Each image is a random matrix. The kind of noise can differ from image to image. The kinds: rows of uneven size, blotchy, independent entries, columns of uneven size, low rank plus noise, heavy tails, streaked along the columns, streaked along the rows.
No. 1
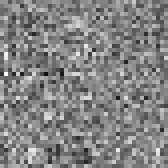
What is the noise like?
low rank plus noise
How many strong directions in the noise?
two
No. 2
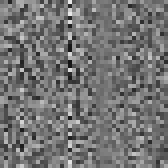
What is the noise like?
columns of uneven size
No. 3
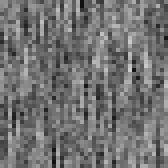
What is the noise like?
streaked along the columns
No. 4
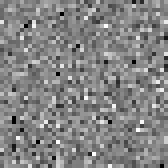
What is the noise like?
heavy tails
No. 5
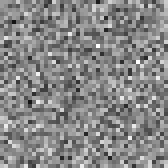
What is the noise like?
independent entries
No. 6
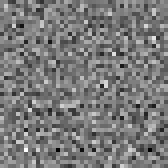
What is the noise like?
low rank plus noise
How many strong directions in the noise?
one
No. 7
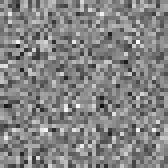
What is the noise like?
low rank plus noise
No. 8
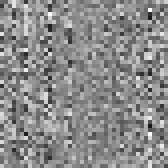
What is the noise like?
columns of uneven size
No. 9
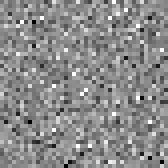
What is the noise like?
heavy tails
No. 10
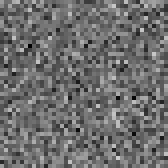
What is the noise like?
independent entries
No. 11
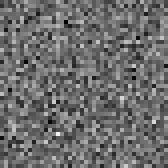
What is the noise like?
independent entries
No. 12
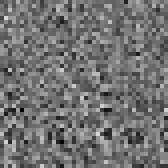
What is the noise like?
low rank plus noise
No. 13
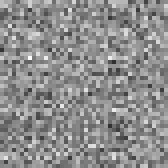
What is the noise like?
low rank plus noise
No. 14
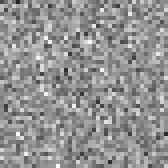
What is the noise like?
independent entries
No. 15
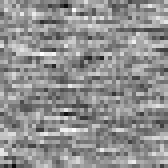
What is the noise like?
streaked along the rows
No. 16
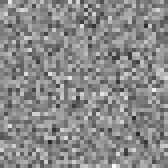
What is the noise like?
independent entries
